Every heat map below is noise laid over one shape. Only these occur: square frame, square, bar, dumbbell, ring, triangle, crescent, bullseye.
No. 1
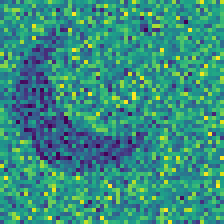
crescent
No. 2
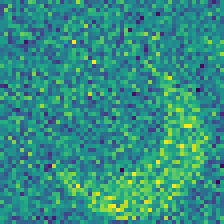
crescent
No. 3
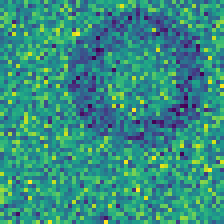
ring
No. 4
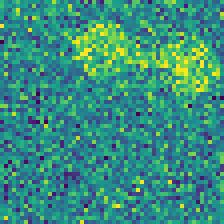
dumbbell
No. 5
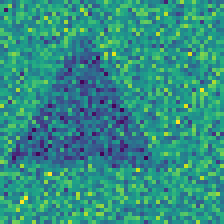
triangle
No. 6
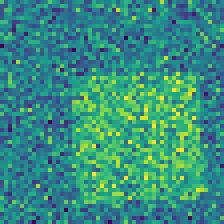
square
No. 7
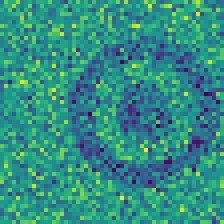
bullseye
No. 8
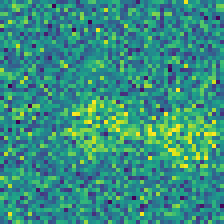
dumbbell
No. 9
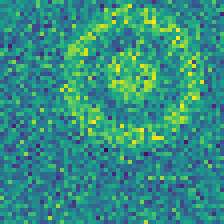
bullseye
